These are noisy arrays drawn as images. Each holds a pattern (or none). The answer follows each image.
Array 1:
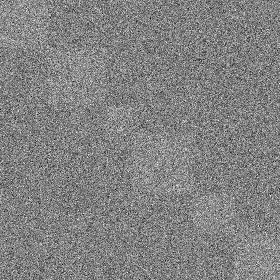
blocks along the diagonal
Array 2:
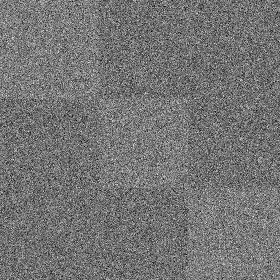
blocks along the diagonal
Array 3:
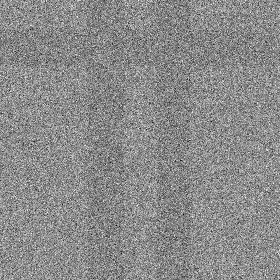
bands of rows crossing bands of columns
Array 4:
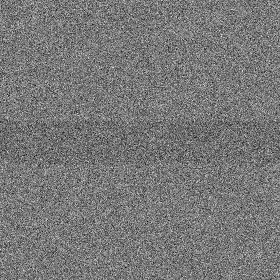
one band of rows
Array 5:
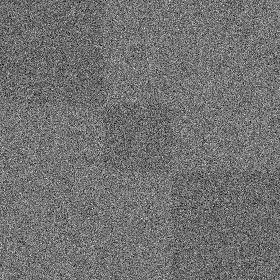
blocks along the diagonal
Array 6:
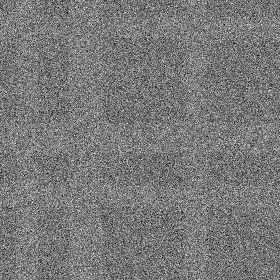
bands of rows crossing bands of columns
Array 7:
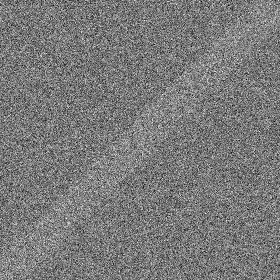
a diagonal band
